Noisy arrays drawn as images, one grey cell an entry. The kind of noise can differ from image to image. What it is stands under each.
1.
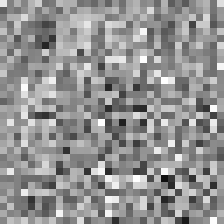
low rank plus noise
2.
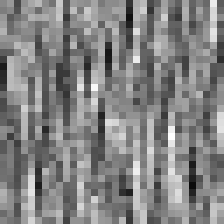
streaked along the columns
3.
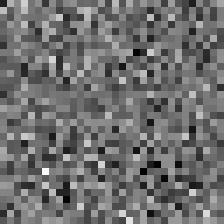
independent entries
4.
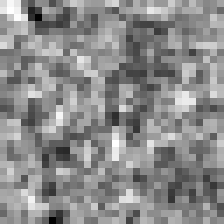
blotchy
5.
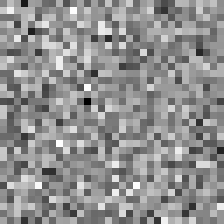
independent entries
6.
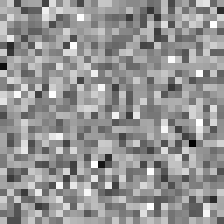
independent entries
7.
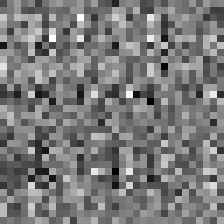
low rank plus noise
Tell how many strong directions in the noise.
two
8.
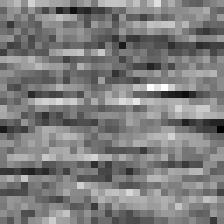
streaked along the rows
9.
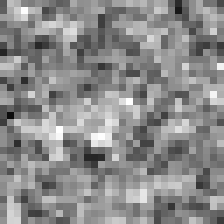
blotchy
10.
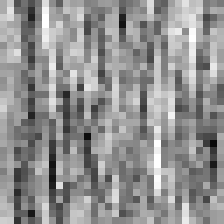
streaked along the columns
